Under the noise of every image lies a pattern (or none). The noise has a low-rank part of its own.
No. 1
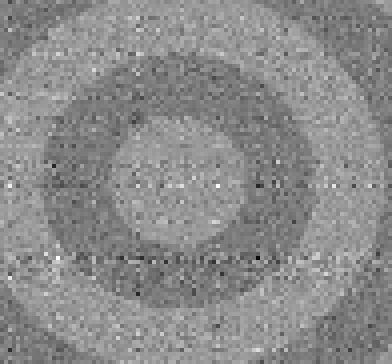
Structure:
rings round one point
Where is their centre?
centre
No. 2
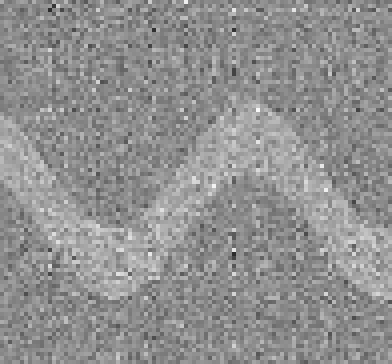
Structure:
a wavy band
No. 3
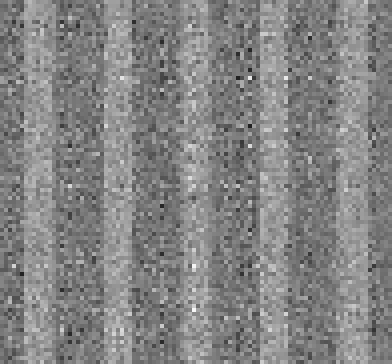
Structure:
vertical stripes
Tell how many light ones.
5
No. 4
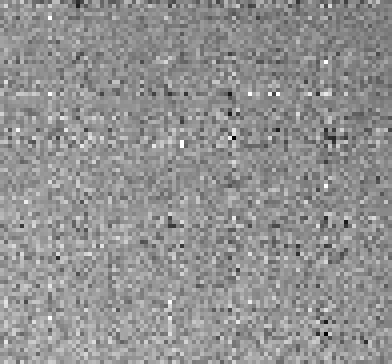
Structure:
a smooth slope
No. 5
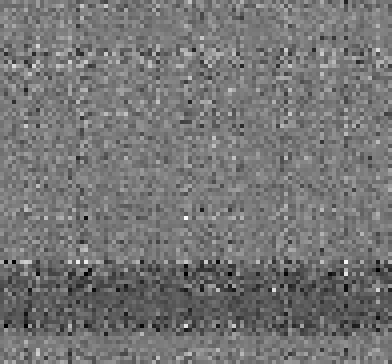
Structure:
one horizontal stripe
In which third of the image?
bottom
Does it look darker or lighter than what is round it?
darker
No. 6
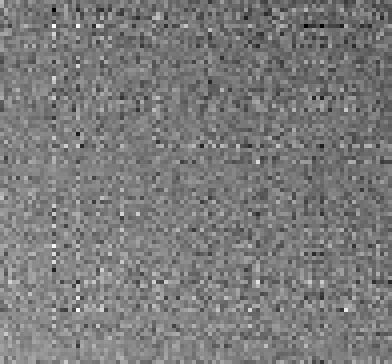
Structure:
a smooth slope
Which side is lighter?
bottom left
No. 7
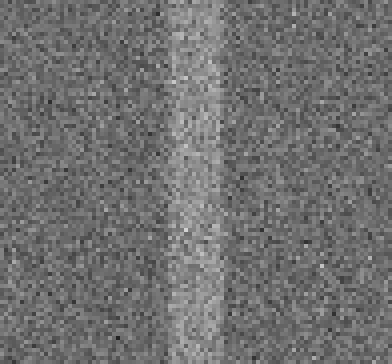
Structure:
one vertical stripe
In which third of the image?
middle
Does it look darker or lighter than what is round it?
lighter
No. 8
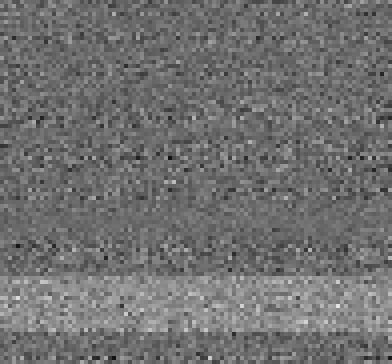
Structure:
one horizontal stripe
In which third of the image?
bottom
